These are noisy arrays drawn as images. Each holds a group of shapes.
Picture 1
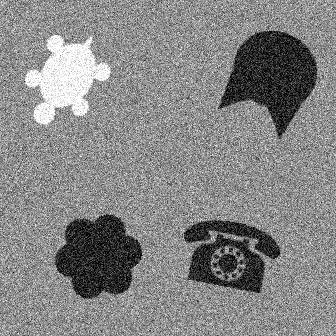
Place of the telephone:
bottom right
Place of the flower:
bottom left
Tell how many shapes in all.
4
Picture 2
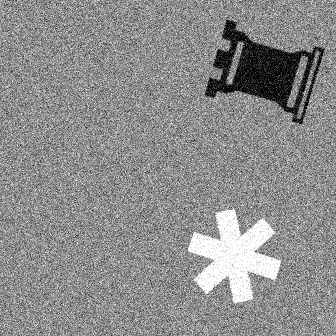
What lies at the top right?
chess rook
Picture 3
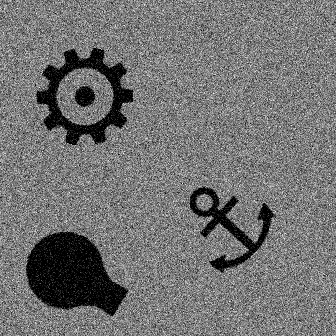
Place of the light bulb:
bottom left
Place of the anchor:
bottom right
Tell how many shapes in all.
3
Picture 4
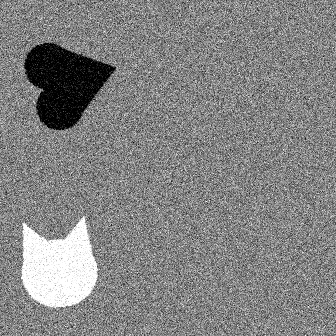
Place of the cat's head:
bottom left
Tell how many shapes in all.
2
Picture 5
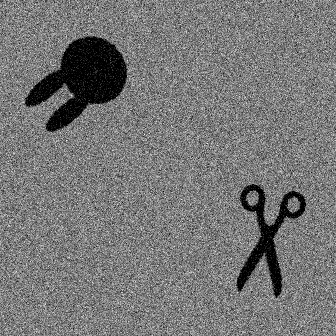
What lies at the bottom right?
pair of scissors
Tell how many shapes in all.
2
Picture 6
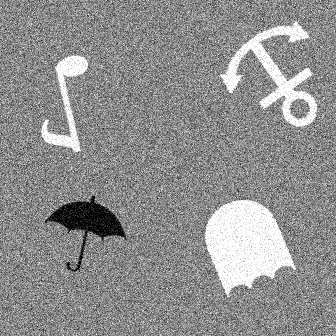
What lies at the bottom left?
umbrella
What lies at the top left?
musical note
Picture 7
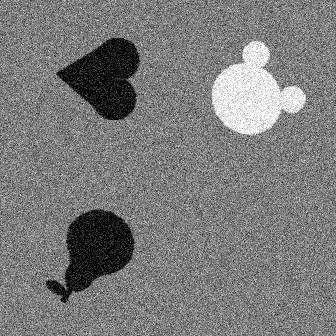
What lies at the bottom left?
pear
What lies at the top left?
heart
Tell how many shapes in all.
3
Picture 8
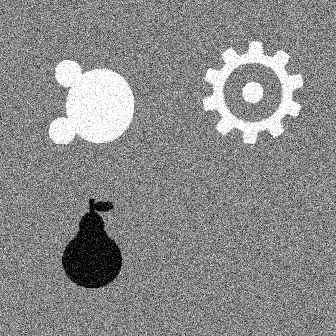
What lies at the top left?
bear's head
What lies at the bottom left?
pear
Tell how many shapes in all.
3
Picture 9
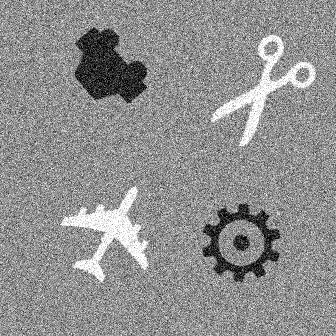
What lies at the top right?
pair of scissors
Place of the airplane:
bottom left
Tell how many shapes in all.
4
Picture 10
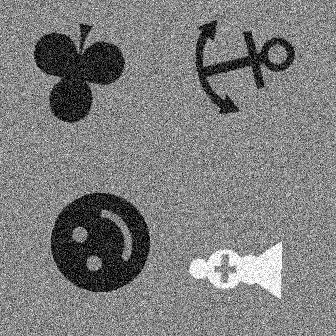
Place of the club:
top left
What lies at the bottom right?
chess bishop
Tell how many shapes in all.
4
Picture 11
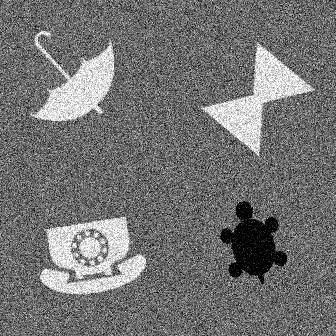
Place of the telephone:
bottom left
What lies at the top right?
bow tie
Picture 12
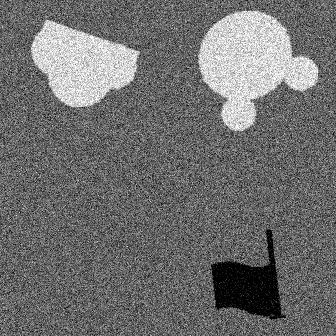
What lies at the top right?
bear's head
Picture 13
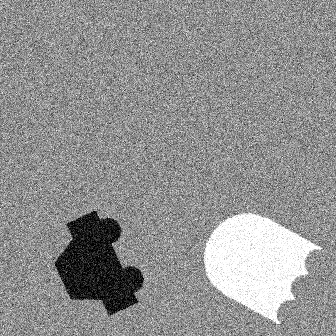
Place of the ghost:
bottom right
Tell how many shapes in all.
2
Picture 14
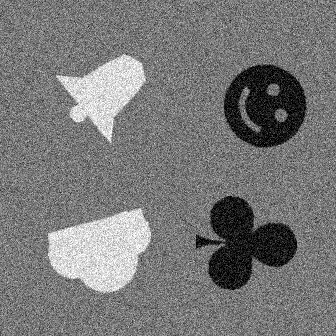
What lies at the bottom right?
club
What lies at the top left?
bell
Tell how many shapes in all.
4
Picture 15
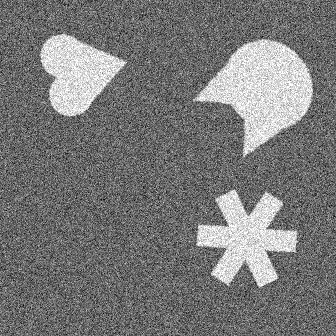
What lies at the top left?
heart
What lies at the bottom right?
asterisk
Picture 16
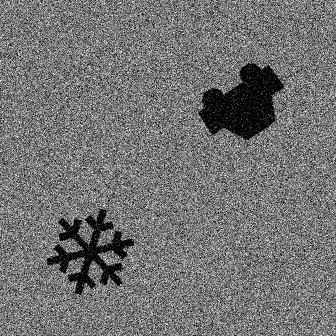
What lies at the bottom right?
nothing
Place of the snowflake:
bottom left
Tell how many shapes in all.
2
